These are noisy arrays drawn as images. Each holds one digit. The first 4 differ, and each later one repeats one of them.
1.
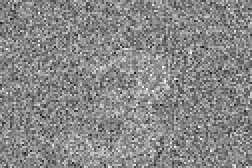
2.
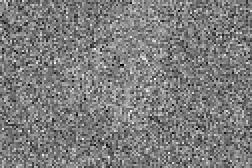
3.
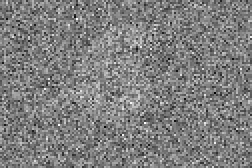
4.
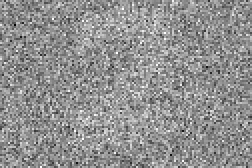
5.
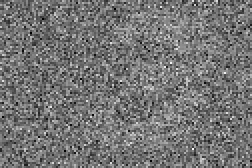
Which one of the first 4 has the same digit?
1
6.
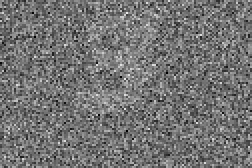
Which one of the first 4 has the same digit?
1
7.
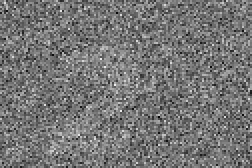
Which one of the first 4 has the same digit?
4
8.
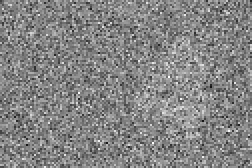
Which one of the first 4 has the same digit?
2
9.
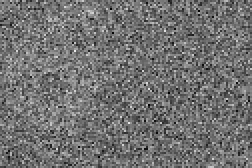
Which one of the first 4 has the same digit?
3
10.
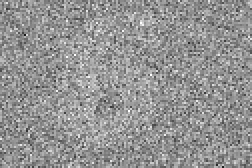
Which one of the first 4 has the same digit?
3
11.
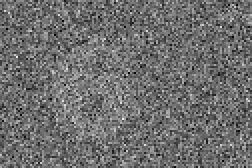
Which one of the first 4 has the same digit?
3
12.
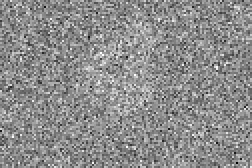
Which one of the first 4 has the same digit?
2
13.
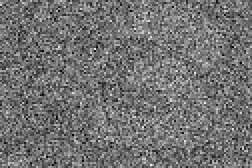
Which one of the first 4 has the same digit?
1
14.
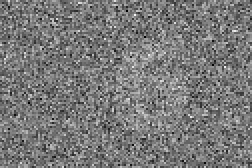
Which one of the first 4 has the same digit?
3
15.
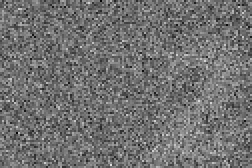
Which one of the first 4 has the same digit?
4
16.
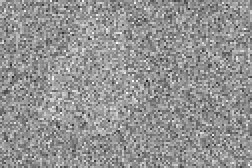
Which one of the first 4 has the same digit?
2
